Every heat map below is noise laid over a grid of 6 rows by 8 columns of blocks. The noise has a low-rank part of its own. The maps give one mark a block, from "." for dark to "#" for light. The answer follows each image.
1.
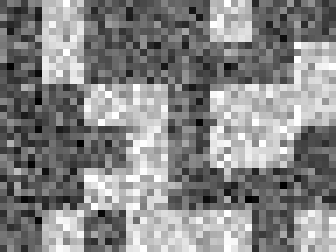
.#...#..
.#.....#
..##.###
...#.##.
..##....
.#.###.#
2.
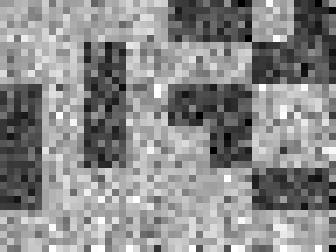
####..#.
##.###..
.#.#..##
.#.##.##
.#####..
########
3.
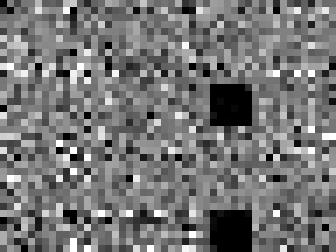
########
########
#####.##
########
########
#####.##
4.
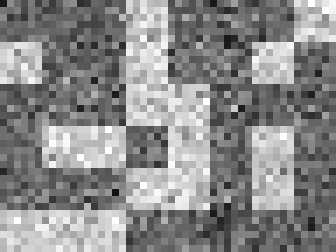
...#...#
#..#..#.
...##...
.##.#.#.
...##.#.
###.....
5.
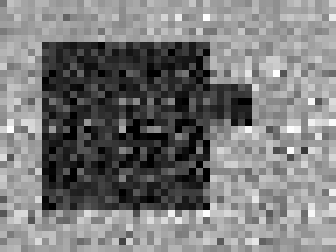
########
#....###
#.....##
#....###
#....###
########
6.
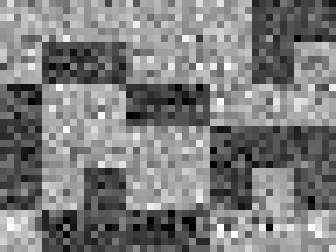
######..
#..###.#
.##..###
.####...
.#.##.#.
#....###
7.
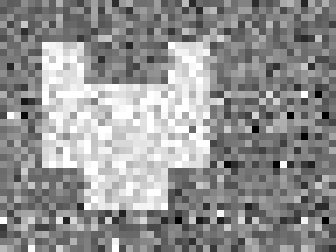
........
.#..#...
.####...
.####...
..##....
........
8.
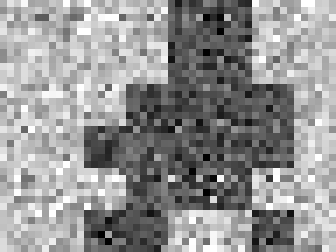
####..##
####..##
###....#
##.....#
###...##
##..##.#
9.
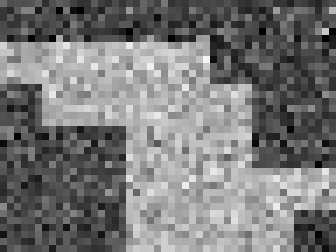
........
#####...
.#####..
...###..
...#####
...####.
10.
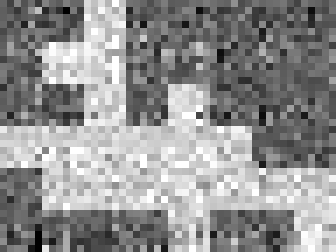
..#.....
.##.....
..#.#...
######..
.#######
....#..#
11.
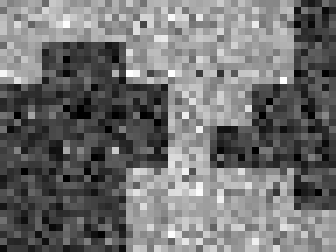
#######.
#..####.
....##..
....#...
...####.
...#####
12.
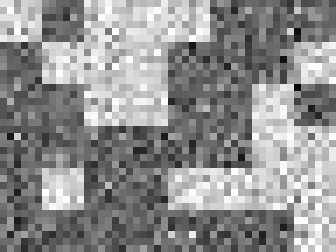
#.###...
.###...#
..##..#.
......##
.#..####
.......#
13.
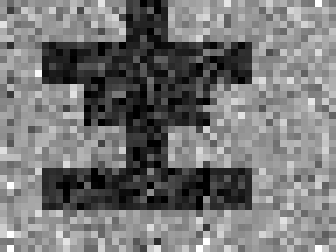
###.####
#.....##
##...###
###.####
#.....##
########
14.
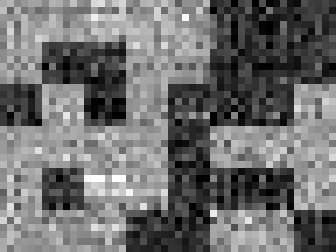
#####...
#..##...
.#.#...#
####.###
#.##...#
###..##.
